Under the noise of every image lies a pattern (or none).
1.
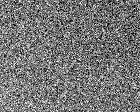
a smooth slope
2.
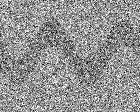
a wavy band
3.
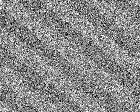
diagonal stripes
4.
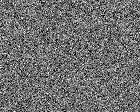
only noise
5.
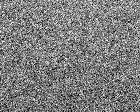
a smooth slope
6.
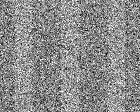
vertical stripes
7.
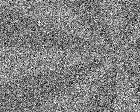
spokes from one point
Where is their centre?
middle right
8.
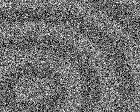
rings round one point
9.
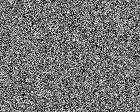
only noise
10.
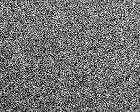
a smooth slope
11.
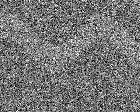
a wavy band
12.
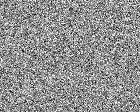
only noise
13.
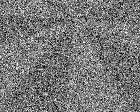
spokes from one point
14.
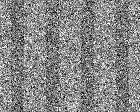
vertical stripes
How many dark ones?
4
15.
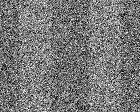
vertical stripes
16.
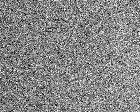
a smooth slope
